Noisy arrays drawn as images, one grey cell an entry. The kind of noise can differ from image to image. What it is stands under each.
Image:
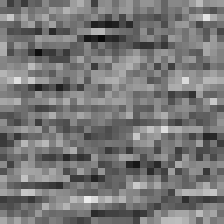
streaked along the rows
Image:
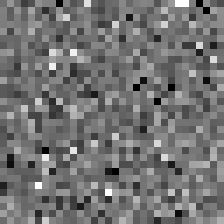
heavy tails
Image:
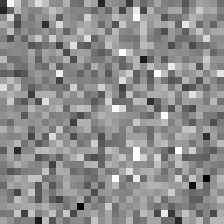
heavy tails
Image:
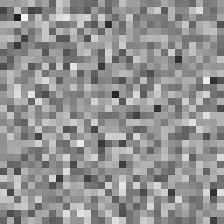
independent entries
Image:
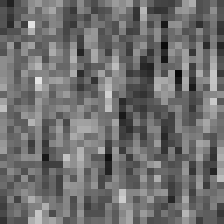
streaked along the columns
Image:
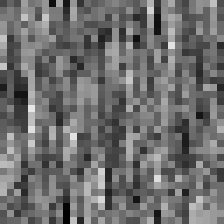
streaked along the columns
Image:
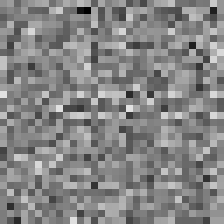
low rank plus noise
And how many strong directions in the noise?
one
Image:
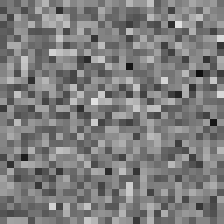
independent entries
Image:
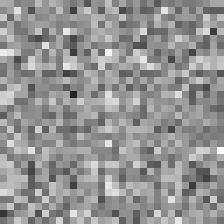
low rank plus noise
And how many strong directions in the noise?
two
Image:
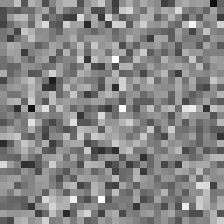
low rank plus noise
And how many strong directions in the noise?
five to eight
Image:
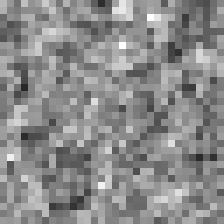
blotchy
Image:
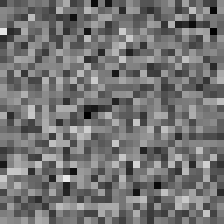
independent entries
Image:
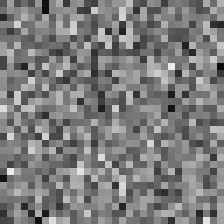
independent entries
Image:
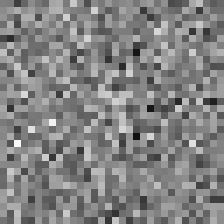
independent entries
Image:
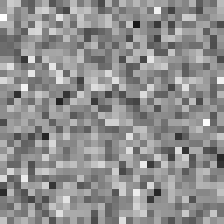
independent entries
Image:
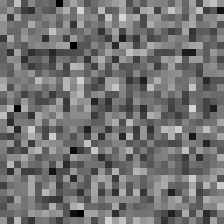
low rank plus noise
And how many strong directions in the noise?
five to eight
